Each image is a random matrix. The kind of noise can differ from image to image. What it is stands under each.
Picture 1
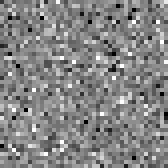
heavy tails
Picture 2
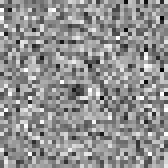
low rank plus noise
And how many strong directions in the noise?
five to eight
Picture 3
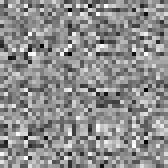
low rank plus noise
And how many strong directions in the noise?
one
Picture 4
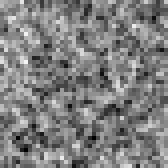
blotchy
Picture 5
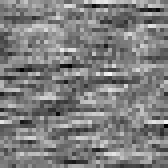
streaked along the rows
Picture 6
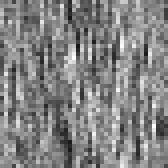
streaked along the columns
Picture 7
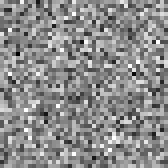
independent entries
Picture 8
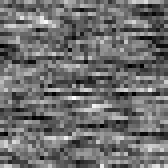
streaked along the rows
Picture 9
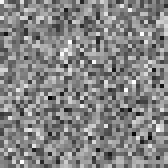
independent entries
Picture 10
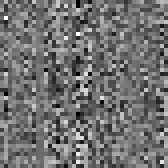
columns of uneven size
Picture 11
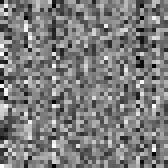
columns of uneven size
